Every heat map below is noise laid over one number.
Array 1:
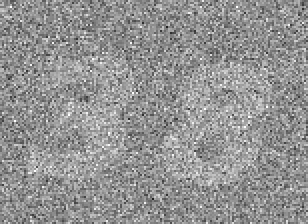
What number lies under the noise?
38
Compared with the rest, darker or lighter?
lighter
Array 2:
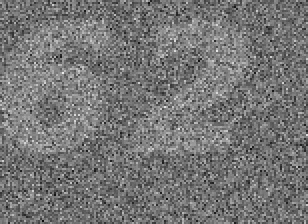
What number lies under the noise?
62
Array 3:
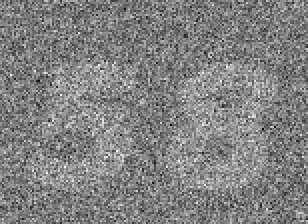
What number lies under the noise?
58
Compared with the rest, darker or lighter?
lighter
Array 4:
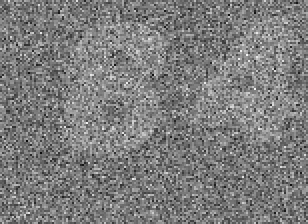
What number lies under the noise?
84
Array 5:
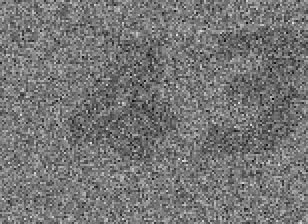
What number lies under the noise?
43
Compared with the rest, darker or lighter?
darker
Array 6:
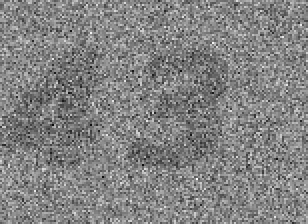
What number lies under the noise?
43
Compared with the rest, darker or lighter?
darker
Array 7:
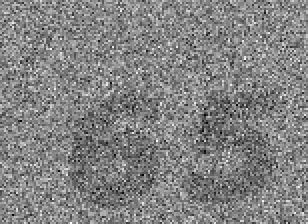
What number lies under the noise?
65
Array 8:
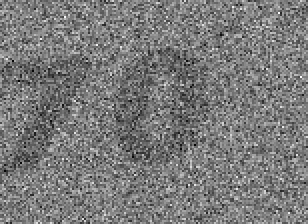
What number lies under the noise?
70
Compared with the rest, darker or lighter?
darker
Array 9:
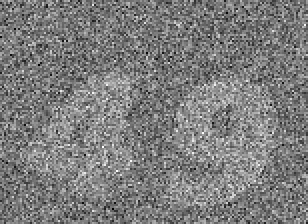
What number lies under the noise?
49
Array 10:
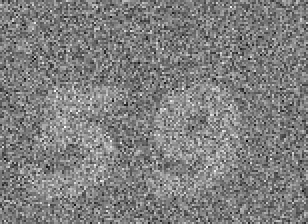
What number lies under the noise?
59
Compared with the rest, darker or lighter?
lighter
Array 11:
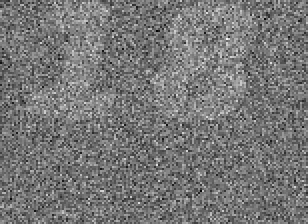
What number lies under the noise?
18
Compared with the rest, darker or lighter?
lighter
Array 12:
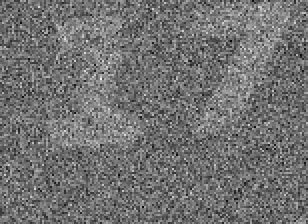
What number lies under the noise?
17
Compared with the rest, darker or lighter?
lighter
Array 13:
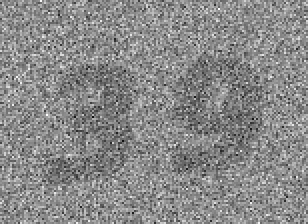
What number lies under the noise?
39
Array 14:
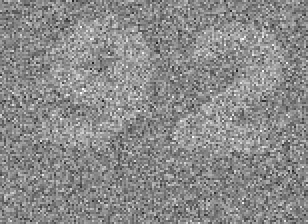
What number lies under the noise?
92
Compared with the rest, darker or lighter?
lighter
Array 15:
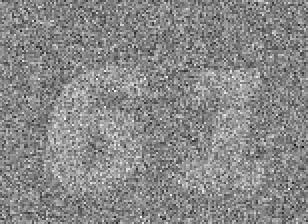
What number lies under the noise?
61
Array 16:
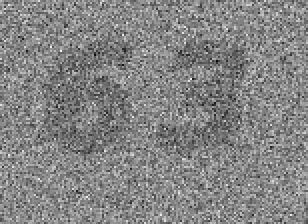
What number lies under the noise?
63
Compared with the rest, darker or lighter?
darker
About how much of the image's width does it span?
two thirds
